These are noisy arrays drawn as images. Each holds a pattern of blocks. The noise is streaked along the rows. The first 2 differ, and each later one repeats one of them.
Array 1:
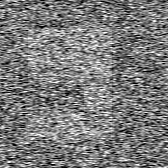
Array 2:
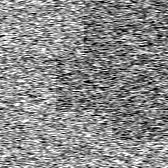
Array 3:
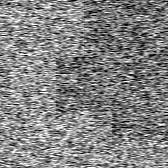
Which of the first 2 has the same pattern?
2
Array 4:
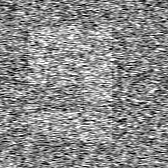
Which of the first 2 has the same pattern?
1
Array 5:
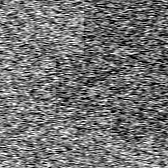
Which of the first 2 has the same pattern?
2
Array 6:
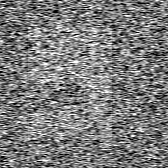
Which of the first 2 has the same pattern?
1
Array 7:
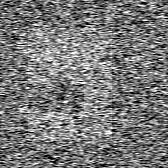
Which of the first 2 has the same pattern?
1
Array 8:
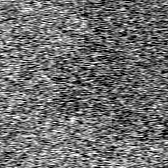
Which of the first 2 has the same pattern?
2
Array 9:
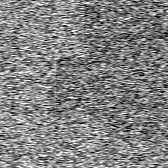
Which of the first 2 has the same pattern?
2
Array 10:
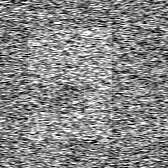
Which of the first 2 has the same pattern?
1
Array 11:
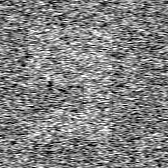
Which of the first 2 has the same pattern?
1
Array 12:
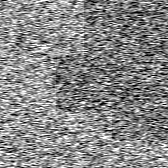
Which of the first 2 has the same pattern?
2
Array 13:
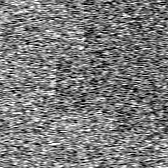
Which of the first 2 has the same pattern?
2
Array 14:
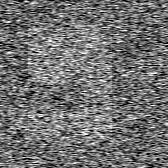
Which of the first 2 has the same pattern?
1
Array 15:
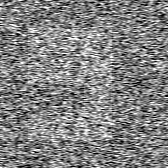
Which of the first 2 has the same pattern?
1
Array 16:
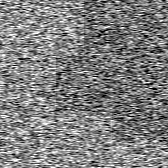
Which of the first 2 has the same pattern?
2
